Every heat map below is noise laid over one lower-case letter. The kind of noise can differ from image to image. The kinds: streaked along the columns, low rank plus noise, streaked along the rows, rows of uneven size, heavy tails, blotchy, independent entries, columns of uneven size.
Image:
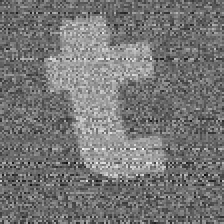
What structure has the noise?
rows of uneven size
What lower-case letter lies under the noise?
t
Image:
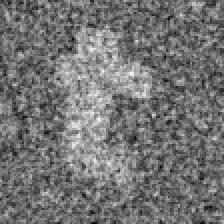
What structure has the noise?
blotchy
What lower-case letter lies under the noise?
t
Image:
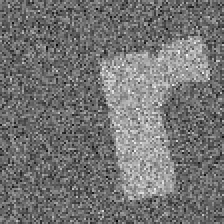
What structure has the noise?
independent entries
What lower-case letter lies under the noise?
r
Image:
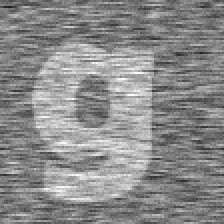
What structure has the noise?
streaked along the rows
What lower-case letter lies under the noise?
g
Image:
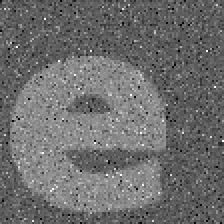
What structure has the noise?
heavy tails
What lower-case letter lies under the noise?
e
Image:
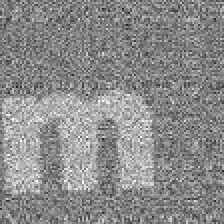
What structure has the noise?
low rank plus noise
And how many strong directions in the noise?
three or four
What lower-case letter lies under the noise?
m
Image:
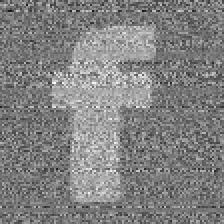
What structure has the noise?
rows of uneven size
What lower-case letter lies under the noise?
f
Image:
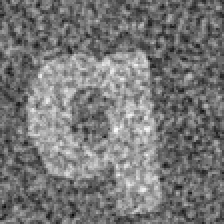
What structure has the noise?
blotchy
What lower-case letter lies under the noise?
q
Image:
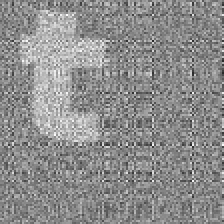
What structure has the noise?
low rank plus noise
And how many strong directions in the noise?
one
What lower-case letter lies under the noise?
t
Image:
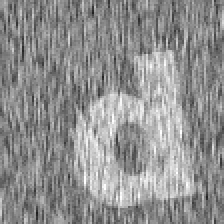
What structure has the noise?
streaked along the columns
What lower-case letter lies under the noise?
d
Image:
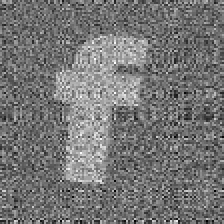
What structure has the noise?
low rank plus noise
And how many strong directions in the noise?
two
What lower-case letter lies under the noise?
f
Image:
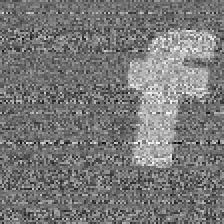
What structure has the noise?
rows of uneven size
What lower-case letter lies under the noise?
f
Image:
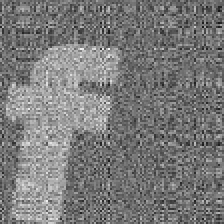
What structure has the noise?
low rank plus noise
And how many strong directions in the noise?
one
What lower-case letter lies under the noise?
f
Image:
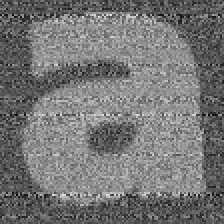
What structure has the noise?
rows of uneven size
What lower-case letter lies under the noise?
a
